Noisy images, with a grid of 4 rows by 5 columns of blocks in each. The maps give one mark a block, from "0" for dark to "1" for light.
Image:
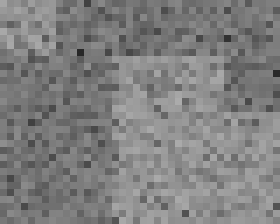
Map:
1 0 0 0 0
0 0 1 1 0
0 0 1 1 1
0 0 1 1 1
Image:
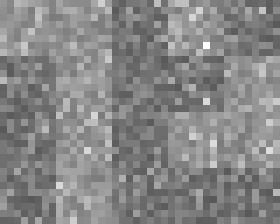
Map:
1 1 0 1 0
0 1 0 0 1
0 1 0 1 1
0 1 0 0 0
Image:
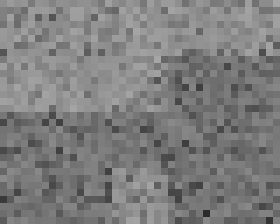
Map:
1 1 1 1 1
1 1 1 0 0
0 0 0 0 0
0 0 1 0 0
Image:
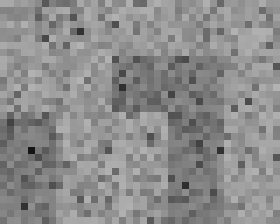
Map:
1 1 1 1 1
1 1 0 0 1
0 1 1 0 1
0 1 1 0 1
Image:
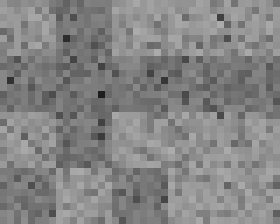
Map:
1 0 1 1 1
0 0 0 0 0
1 0 1 1 1
0 1 0 1 1
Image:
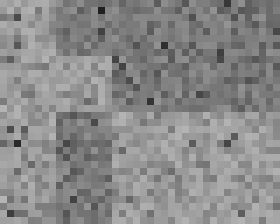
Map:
1 0 0 0 0
1 1 0 0 0
1 0 1 1 1
1 0 1 1 1
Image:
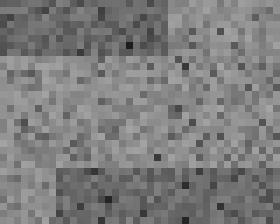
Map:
0 0 0 1 1
1 1 1 1 1
1 1 1 1 1
1 0 0 0 0
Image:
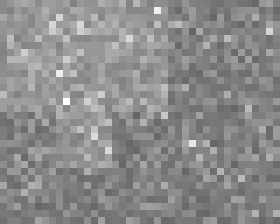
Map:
1 1 1 0 0
1 1 1 0 0
0 1 0 0 0
0 0 0 0 0
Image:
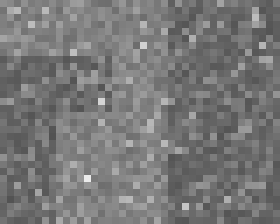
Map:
1 1 1 0 0
0 0 1 0 0
0 1 1 0 0
0 1 1 0 0
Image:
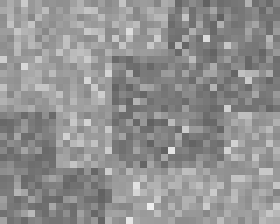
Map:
1 1 1 0 0
1 1 0 0 0
0 1 0 0 1
0 0 1 1 1
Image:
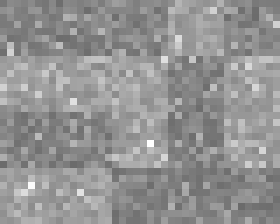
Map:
0 0 0 1 0
1 1 1 0 1
0 0 1 0 1
1 1 0 0 0
